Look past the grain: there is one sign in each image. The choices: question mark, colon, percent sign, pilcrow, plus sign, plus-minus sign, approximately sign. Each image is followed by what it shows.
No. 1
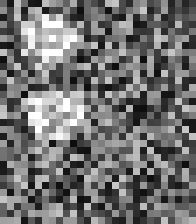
light colon
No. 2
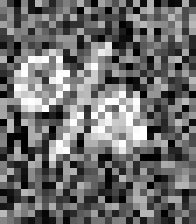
light percent sign
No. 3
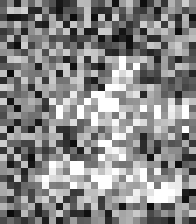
light plus-minus sign
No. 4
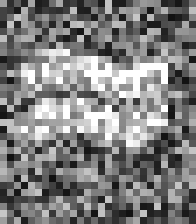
light approximately sign
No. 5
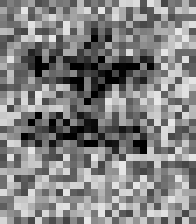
dark plus-minus sign
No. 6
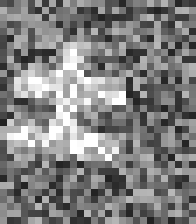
light plus-minus sign
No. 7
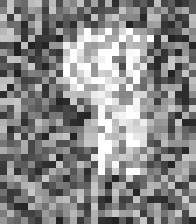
light pilcrow
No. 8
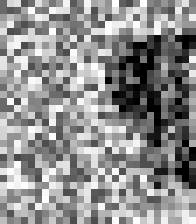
dark pilcrow
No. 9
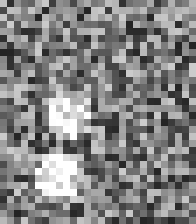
light colon
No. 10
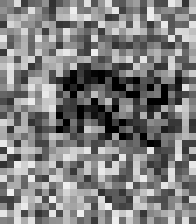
dark approximately sign
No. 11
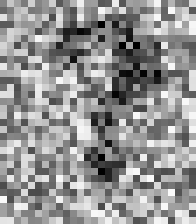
dark question mark
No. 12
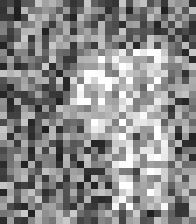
light pilcrow
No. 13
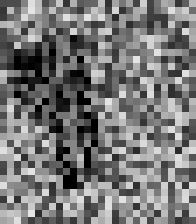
dark pilcrow
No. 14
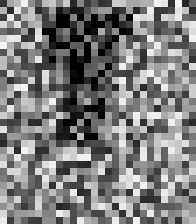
dark pilcrow
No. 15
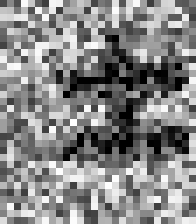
dark plus-minus sign
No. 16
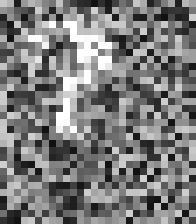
light question mark
